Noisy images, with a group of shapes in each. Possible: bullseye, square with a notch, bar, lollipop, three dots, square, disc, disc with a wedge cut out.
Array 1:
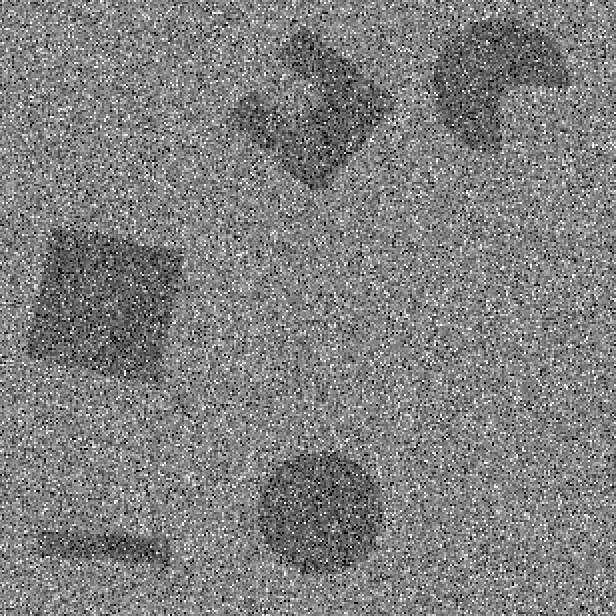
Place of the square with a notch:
top middle
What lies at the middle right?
nothing
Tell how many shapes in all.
5
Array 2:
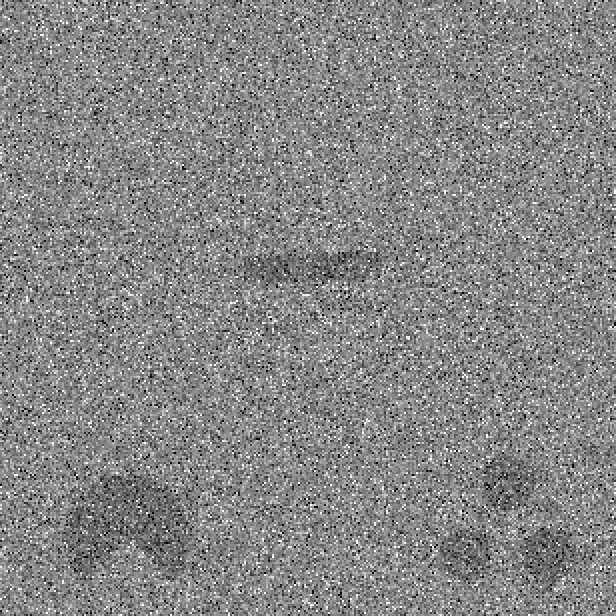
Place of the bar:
centre
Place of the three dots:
bottom right
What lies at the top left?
nothing
